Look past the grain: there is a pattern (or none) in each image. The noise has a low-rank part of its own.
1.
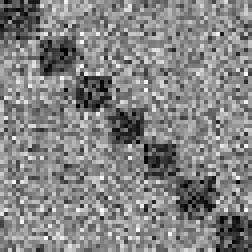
blocks along the diagonal
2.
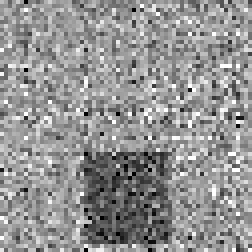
one block
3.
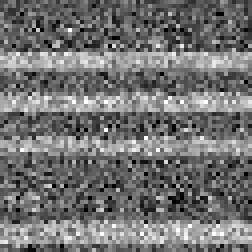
bands of rows
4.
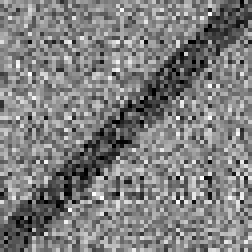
a diagonal band
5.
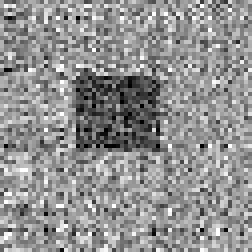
one block
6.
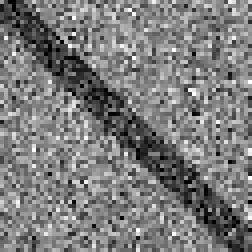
a diagonal band
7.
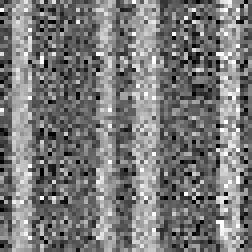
bands of columns
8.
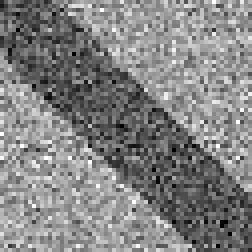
a diagonal band
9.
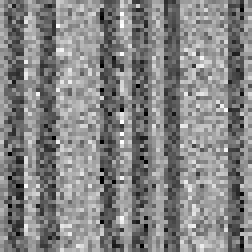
bands of columns
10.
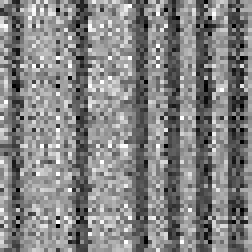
bands of columns
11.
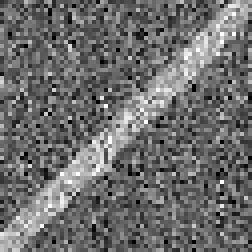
a diagonal band
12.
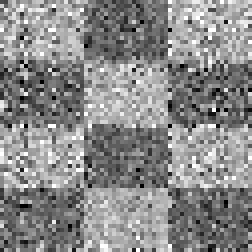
a checkerboard
